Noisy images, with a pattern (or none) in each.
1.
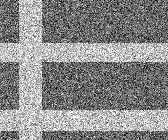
bands of rows crossing bands of columns
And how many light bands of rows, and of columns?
2 and 1
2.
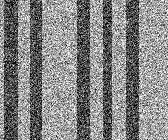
bands of columns
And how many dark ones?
5
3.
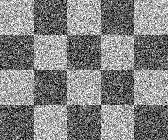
a checkerboard
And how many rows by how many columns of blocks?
4 by 5
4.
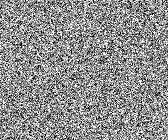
only noise
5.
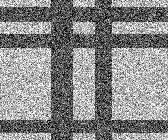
bands of rows crossing bands of columns
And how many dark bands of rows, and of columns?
3 and 2
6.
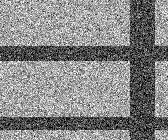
bands of rows crossing bands of columns
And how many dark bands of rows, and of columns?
2 and 1
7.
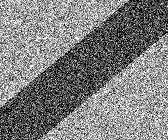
a diagonal band
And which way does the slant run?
bottom left to top right
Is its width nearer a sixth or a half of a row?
a half
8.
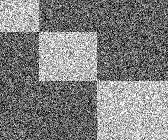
blocks along the diagonal
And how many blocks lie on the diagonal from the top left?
3
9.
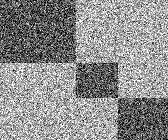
blocks along the diagonal
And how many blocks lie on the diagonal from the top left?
3
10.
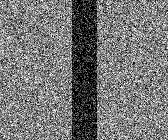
one band of columns
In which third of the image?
middle
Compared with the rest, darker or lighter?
darker
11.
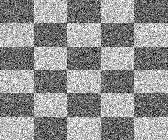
a checkerboard
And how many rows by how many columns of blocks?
6 by 5
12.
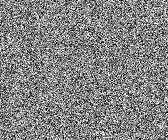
only noise
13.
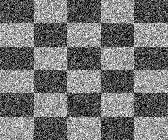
a checkerboard
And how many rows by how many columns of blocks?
6 by 5
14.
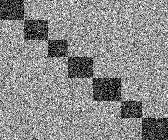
blocks along the diagonal
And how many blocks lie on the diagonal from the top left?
7
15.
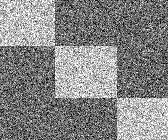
blocks along the diagonal
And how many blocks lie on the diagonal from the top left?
3
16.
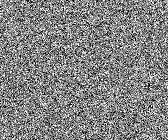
only noise
